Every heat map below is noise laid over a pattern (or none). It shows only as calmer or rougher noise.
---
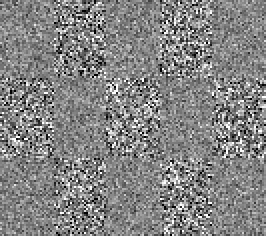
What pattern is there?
a checkerboard
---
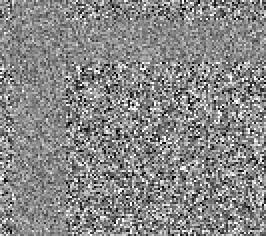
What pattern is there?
bands of rows crossing bands of columns
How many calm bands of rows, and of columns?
1 and 1
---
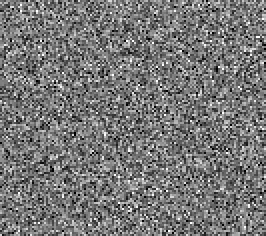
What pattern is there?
only noise
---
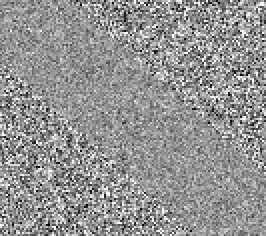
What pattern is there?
a diagonal band
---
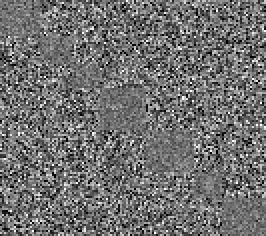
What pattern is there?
blocks along the diagonal
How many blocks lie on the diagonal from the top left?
7
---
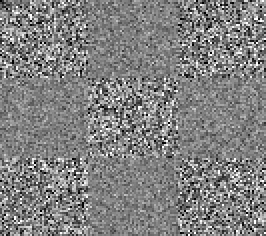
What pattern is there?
a checkerboard
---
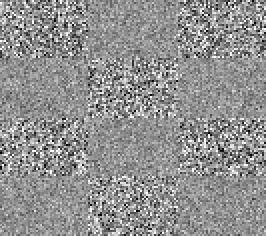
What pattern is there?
a checkerboard
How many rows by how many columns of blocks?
4 by 3
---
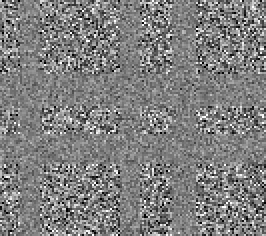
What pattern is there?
bands of rows crossing bands of columns
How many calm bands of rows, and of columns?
2 and 3
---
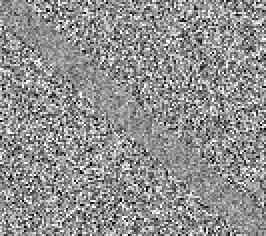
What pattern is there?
a diagonal band
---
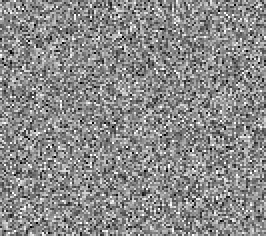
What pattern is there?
only noise
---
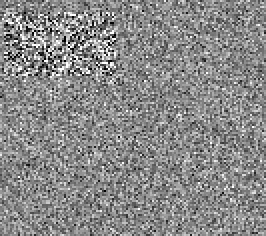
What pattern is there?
one block
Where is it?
top left
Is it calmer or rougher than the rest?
rougher
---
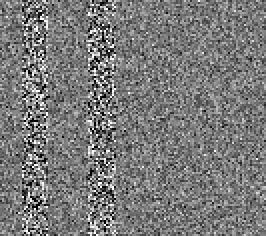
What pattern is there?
bands of columns
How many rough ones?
2
